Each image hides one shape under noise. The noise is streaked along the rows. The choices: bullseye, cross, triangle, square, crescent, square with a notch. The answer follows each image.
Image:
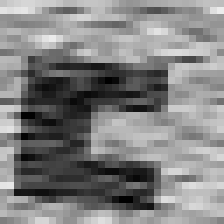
square with a notch
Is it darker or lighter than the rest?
darker
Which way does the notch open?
right
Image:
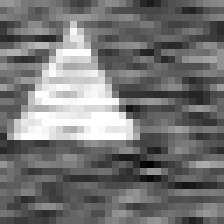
triangle
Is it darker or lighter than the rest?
lighter
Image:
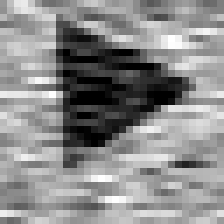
triangle
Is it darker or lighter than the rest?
darker
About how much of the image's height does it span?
two thirds
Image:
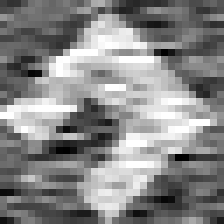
square with a notch
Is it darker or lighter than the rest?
lighter
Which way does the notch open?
down and left
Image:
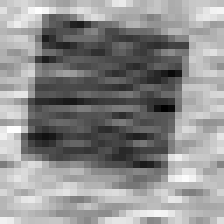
square
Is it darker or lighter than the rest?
darker
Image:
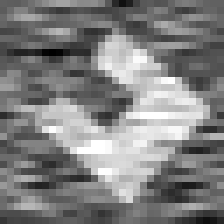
square with a notch
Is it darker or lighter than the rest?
lighter
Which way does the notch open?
up and left
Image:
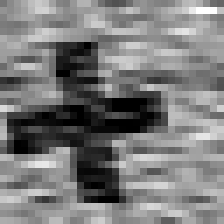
cross
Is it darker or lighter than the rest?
darker
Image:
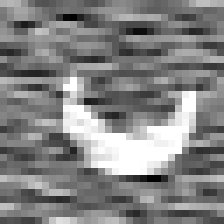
crescent
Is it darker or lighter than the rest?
lighter
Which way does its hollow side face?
up
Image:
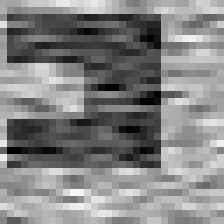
square with a notch
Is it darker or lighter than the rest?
darker
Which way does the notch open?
left
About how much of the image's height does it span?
two thirds
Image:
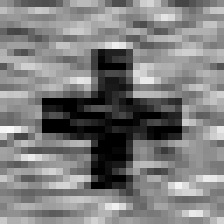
cross
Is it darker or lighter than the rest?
darker
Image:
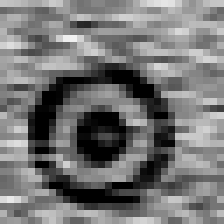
bullseye
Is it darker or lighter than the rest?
darker
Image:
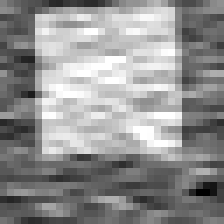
square
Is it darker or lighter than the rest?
lighter
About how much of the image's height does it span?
two thirds
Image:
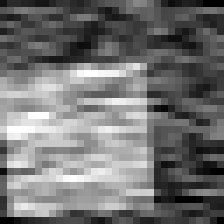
square
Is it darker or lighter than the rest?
lighter
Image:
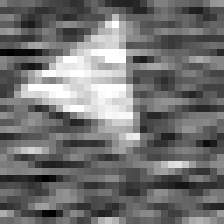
triangle
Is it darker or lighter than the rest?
lighter
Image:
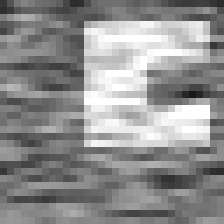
square with a notch
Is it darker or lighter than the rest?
lighter
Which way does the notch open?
right
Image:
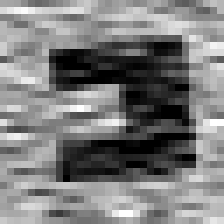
square with a notch
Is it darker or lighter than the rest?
darker
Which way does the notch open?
left
